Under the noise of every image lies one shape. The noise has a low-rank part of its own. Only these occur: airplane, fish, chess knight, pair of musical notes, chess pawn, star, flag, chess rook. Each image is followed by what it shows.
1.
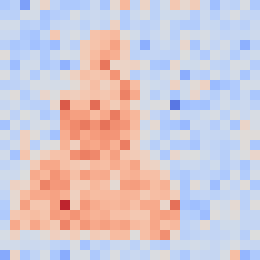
chess pawn
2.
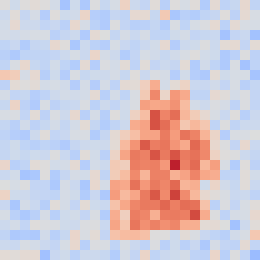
chess knight
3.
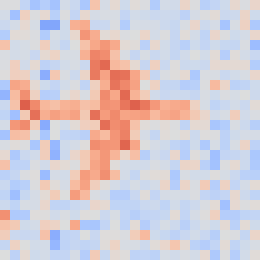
airplane
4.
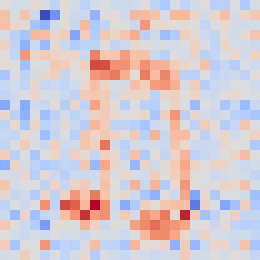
pair of musical notes
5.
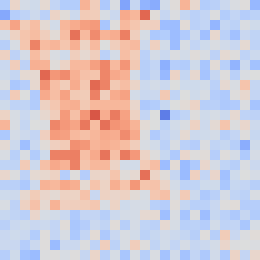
chess rook
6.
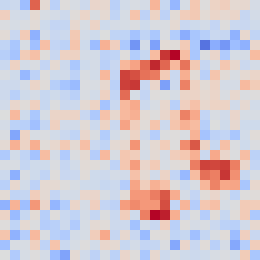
pair of musical notes
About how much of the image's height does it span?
two thirds
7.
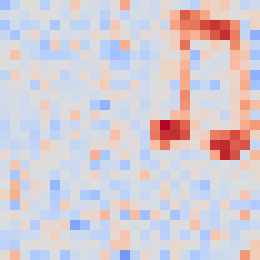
pair of musical notes
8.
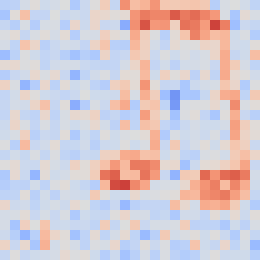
pair of musical notes
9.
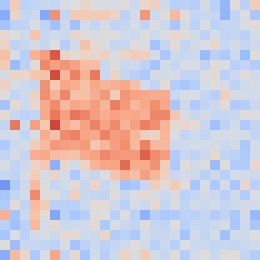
flag
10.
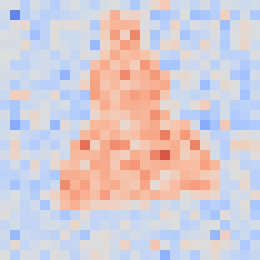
chess pawn
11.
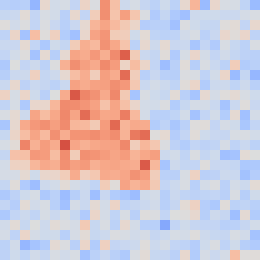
chess pawn
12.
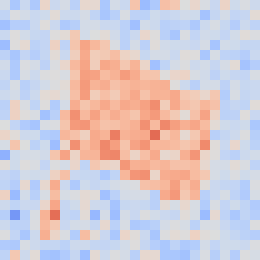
flag
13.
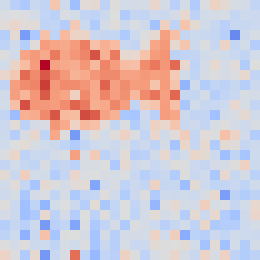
fish
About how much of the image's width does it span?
two thirds
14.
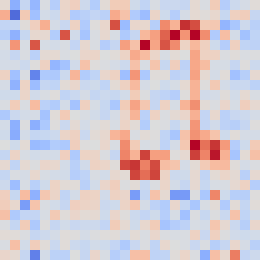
pair of musical notes
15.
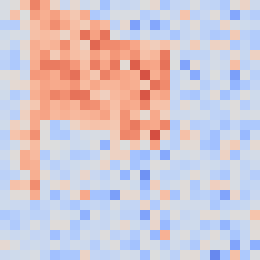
flag
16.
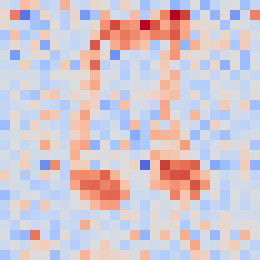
pair of musical notes
